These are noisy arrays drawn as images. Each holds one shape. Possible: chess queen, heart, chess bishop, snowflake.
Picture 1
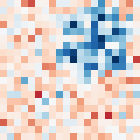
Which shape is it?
snowflake
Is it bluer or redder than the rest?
bluer
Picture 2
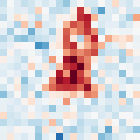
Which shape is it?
chess bishop
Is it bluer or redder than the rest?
redder
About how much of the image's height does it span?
two thirds
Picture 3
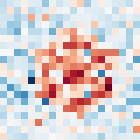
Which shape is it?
snowflake
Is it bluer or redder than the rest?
redder
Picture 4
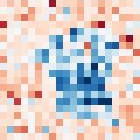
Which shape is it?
chess queen
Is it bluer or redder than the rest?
bluer
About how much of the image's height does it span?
two thirds
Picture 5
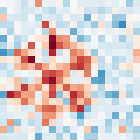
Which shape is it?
snowflake
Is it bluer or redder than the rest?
redder
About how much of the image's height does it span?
two thirds
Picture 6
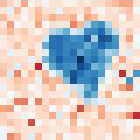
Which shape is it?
heart
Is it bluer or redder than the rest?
bluer
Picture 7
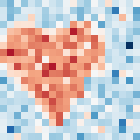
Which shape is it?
heart
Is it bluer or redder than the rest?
redder
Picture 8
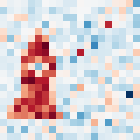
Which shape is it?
chess bishop
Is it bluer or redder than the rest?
redder
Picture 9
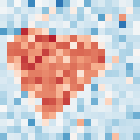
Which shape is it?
heart
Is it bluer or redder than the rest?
redder
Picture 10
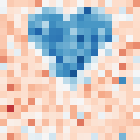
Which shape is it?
heart
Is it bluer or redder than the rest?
bluer
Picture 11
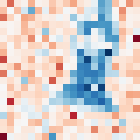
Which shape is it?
chess bishop
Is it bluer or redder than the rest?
bluer
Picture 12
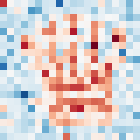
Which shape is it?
chess queen
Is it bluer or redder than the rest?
redder
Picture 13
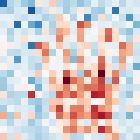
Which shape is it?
chess queen
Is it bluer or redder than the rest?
redder
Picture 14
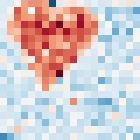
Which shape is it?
heart
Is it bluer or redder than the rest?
redder
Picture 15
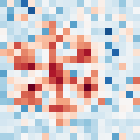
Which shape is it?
snowflake
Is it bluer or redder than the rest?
redder
